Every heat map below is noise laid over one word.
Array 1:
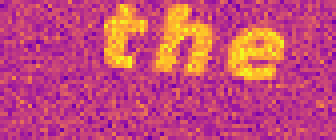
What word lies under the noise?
the
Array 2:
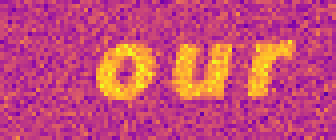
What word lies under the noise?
our
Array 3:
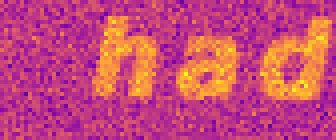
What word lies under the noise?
had
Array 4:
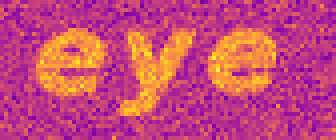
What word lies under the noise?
eye
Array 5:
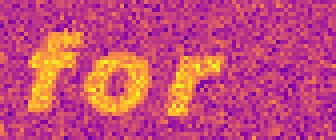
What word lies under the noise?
for
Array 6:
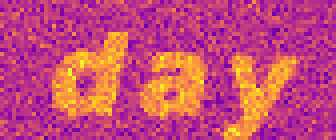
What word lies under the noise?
day
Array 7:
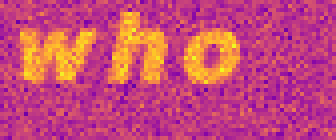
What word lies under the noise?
who
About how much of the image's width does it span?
two thirds
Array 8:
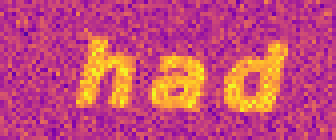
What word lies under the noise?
had
